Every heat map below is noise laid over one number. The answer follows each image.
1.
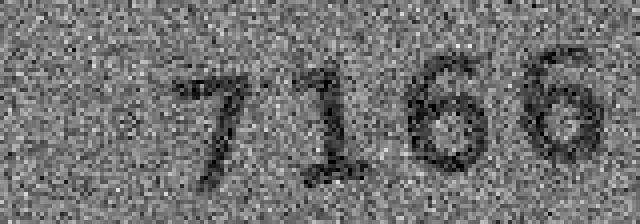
7166
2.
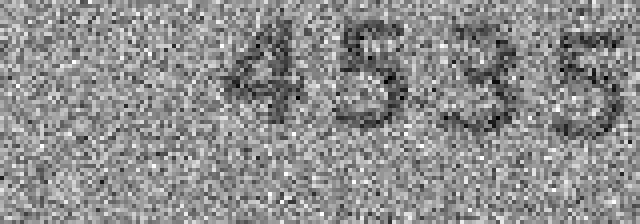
4535
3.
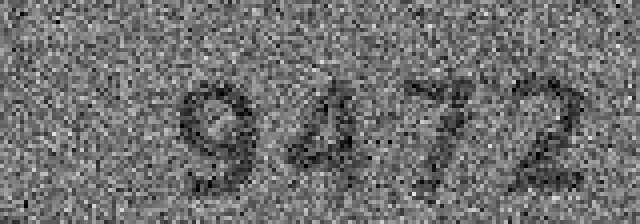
9472
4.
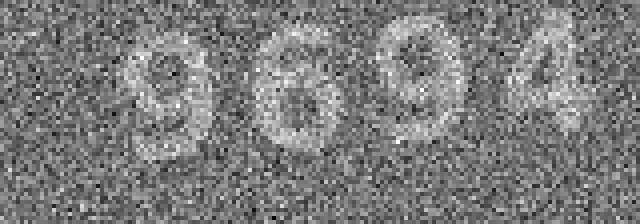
9694
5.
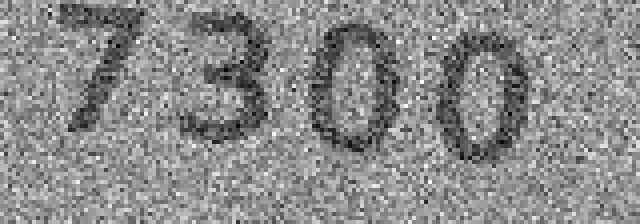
7300
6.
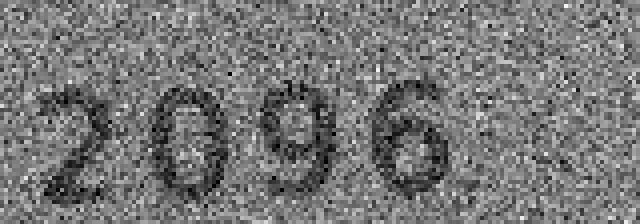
2096
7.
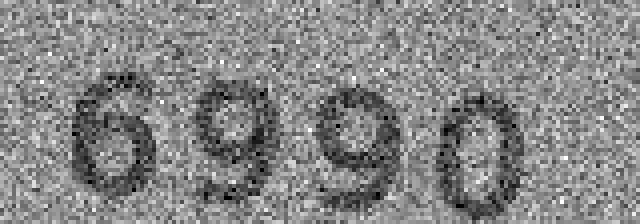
6990
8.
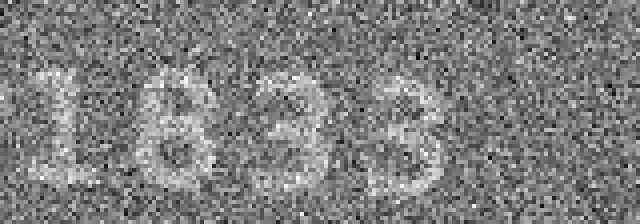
1833
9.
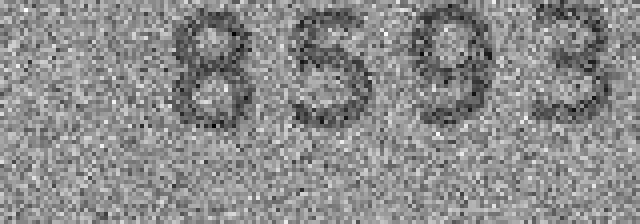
8593
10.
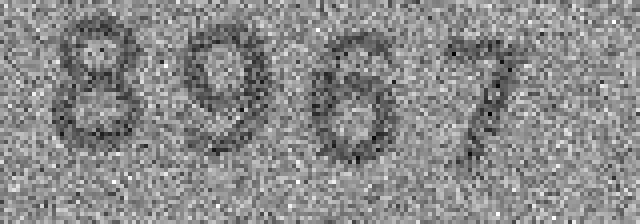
8967
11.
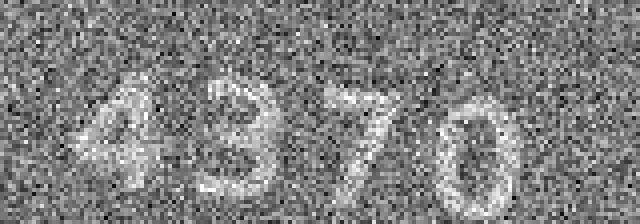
4370
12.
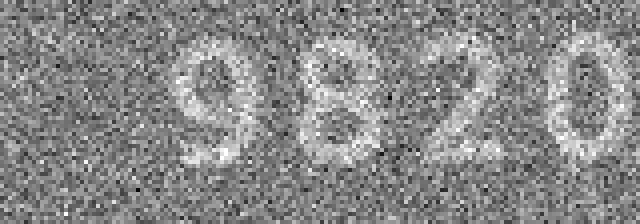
9820
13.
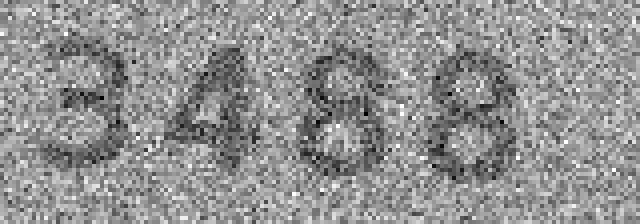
3488
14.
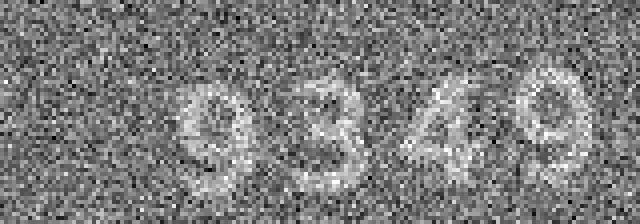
9349
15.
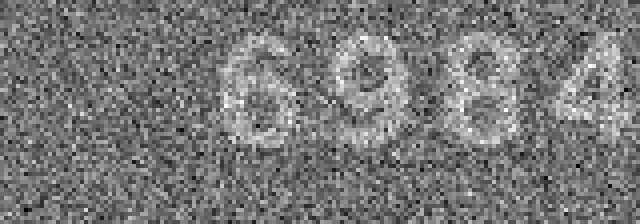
6984
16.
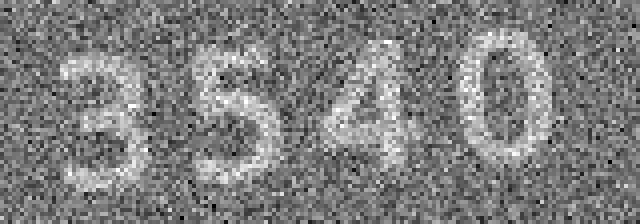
3540
